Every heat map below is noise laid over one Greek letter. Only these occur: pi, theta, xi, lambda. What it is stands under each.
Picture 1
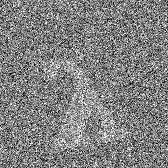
lambda
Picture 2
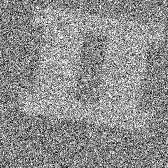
pi
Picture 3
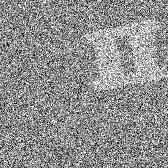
pi
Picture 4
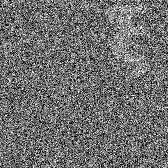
xi
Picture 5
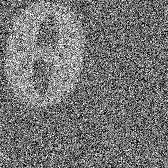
theta
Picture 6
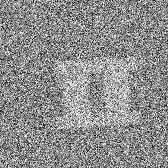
pi
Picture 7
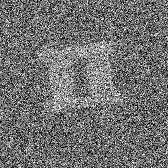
pi
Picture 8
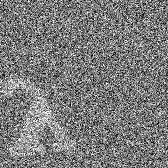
lambda
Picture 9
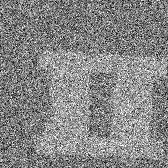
pi
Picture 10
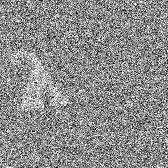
lambda
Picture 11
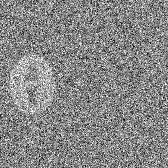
theta
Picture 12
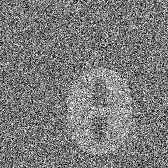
theta
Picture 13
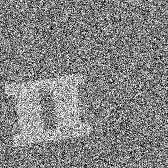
pi
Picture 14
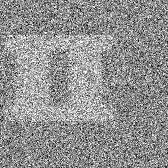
pi
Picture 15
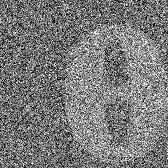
theta
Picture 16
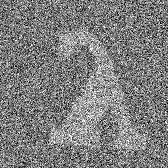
lambda
